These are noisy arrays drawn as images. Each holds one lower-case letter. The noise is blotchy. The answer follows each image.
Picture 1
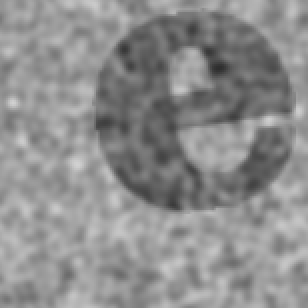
dark e
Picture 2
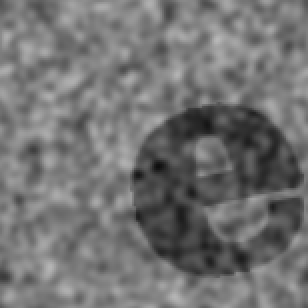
dark e
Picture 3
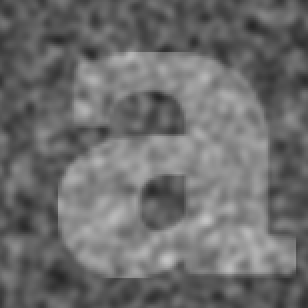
light a
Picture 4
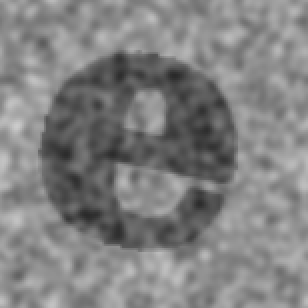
dark e
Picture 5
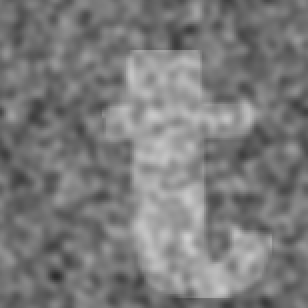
light t
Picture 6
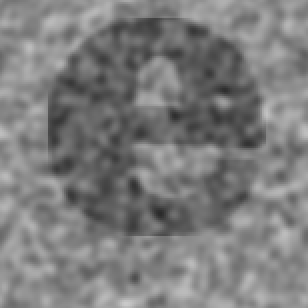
dark e
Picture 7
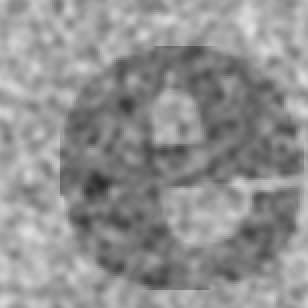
dark e
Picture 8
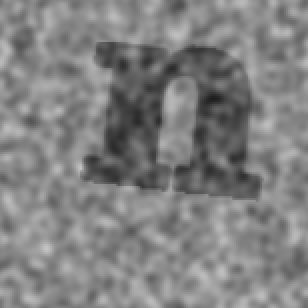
dark n
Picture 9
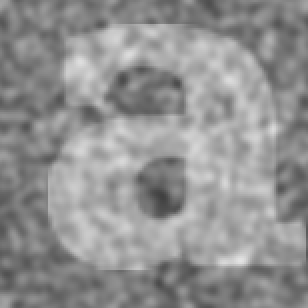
light a
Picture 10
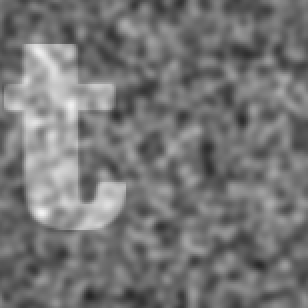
light t
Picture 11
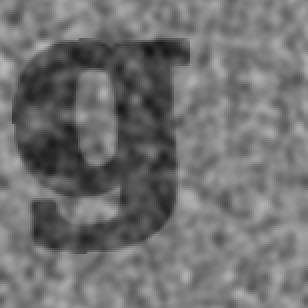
dark g
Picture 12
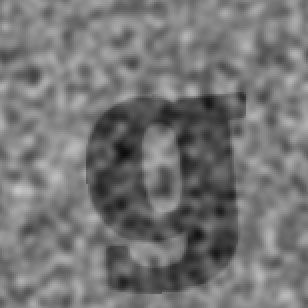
dark g
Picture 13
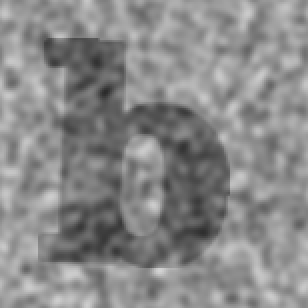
dark b
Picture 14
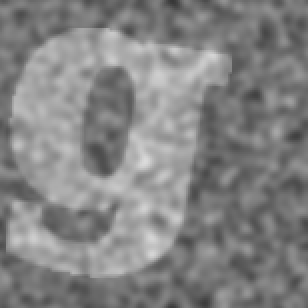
light g
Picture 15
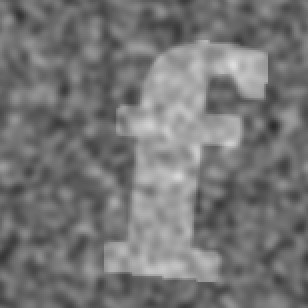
light f
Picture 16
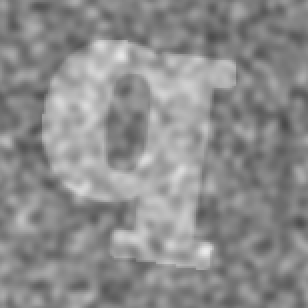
light q
